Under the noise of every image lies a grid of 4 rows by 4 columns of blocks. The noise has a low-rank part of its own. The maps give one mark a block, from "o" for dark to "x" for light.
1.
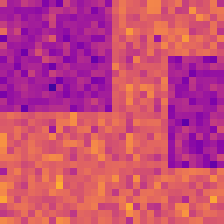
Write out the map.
o o x x
o o x o
x x x o
x x x x
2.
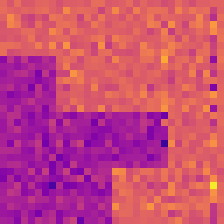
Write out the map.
x x x x
o x x x
o o o x
o o x x
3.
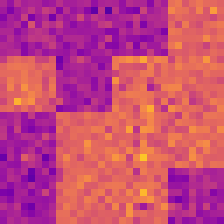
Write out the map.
o o o x
x o x x
o x x x
o x x o
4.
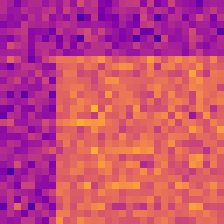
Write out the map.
o o o o
o x x x
o x x x
o x x x
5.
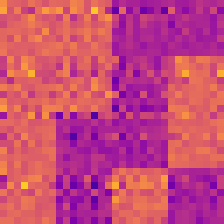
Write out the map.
x x o o
x x o x
x o o x
x o x o
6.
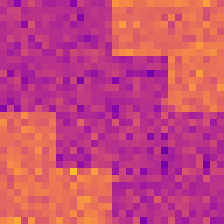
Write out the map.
o o x x
o o o x
x o o o
x x o o
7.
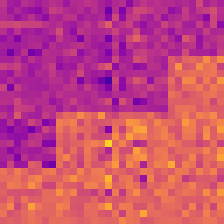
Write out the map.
o o o o
o o o x
o x x x
x x x x
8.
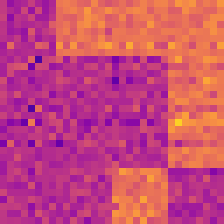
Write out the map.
o x x x
o o o x
o o o x
o o x o
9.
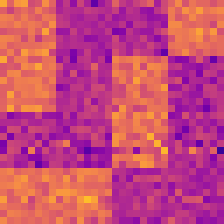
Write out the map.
x o o x
x o x o
o o x o
x x o o
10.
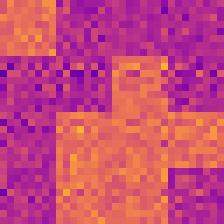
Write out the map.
x o o o
o o x o
o x x x
o x x o
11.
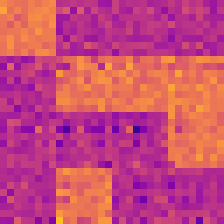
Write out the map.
x o o o
o x x x
o o o x
o x o o
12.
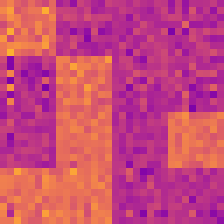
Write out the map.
x o o o
o x o o
o x o x
x x o o
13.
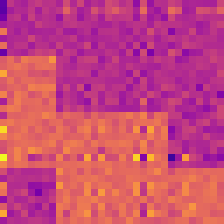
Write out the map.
o o o o
x o o o
x x x o
o x x x
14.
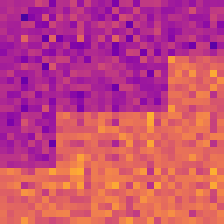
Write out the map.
o o o o
o o o x
o x x x
x x x x
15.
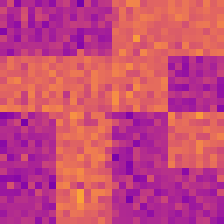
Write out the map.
o o x x
x x x o
o x o x
o x o o
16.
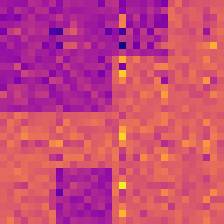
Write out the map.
o o o x
o o x x
x x x x
x o x x
